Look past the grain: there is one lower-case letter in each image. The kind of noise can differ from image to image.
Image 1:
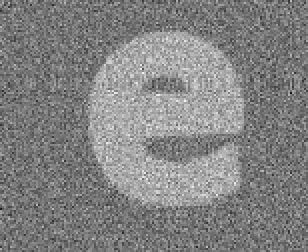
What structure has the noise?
low rank plus noise
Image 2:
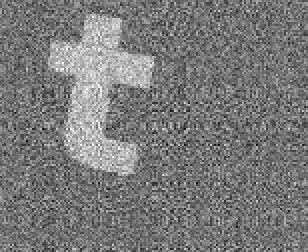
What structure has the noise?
low rank plus noise
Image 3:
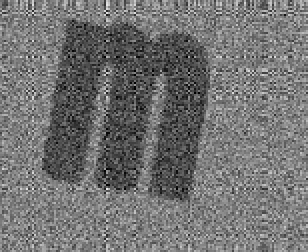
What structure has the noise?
low rank plus noise
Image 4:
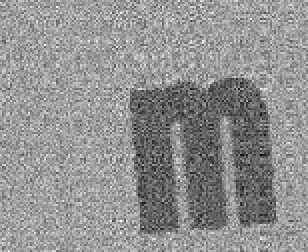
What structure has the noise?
low rank plus noise
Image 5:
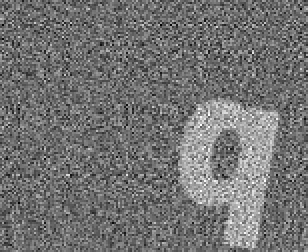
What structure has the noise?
low rank plus noise
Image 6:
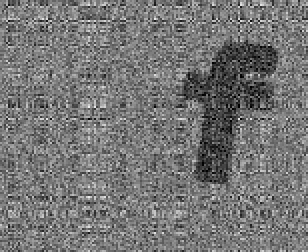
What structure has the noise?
low rank plus noise
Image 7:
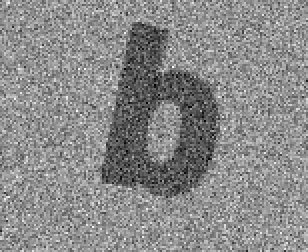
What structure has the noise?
independent entries
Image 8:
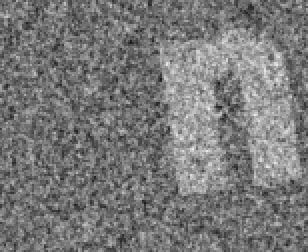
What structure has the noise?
blotchy
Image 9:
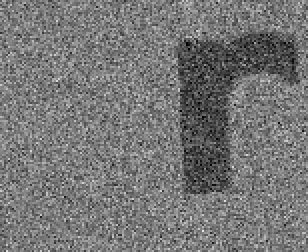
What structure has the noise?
independent entries
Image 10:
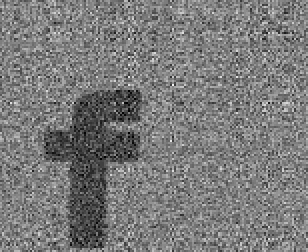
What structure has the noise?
low rank plus noise
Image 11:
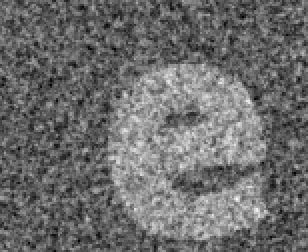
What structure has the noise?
blotchy
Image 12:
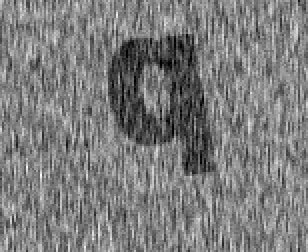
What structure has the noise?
streaked along the columns
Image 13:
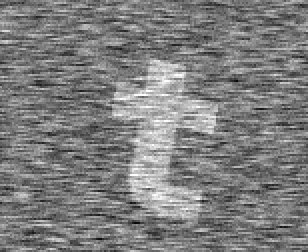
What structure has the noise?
streaked along the rows
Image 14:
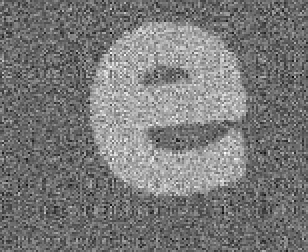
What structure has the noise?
low rank plus noise
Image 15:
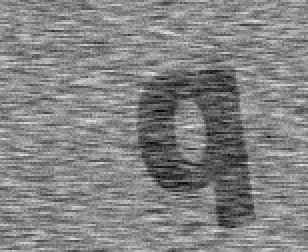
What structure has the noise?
streaked along the rows
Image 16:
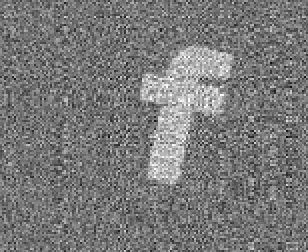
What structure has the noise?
low rank plus noise
